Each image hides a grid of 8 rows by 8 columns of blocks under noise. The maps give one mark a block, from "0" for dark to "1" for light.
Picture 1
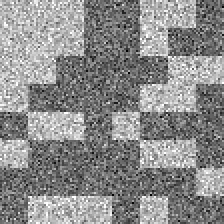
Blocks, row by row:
11100110
11100100
11000011
10000110
01101000
10000110
00000001
01110100
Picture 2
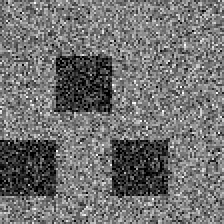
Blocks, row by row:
11111111
11111111
11001111
11001111
11111111
00110011
00110011
11111111
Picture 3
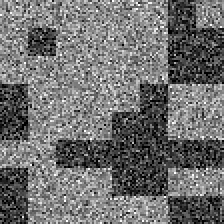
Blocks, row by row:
11111101
10111100
11111100
01111011
01110011
11000000
01110011
01111100
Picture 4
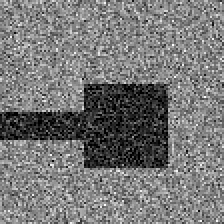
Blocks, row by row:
11111111
11111111
11111111
11100011
00000011
11100011
11111111
11111111
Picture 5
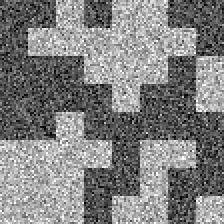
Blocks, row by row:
00101100
01111110
00011101
00001001
00100000
11110110
11100100
11101101
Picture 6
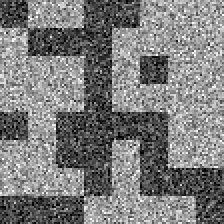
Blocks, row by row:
01100111
10001111
11101011
11101111
01000011
11001011
11101000
00011110
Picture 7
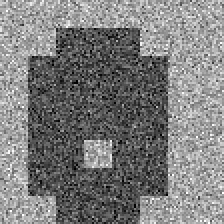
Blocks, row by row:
11111111
11000111
10000011
10000011
10000011
10010011
10000011
11000111
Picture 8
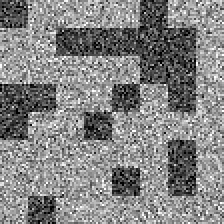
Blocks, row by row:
01111011
11000001
11111001
00110101
01101111
11111101
11110101
10111111
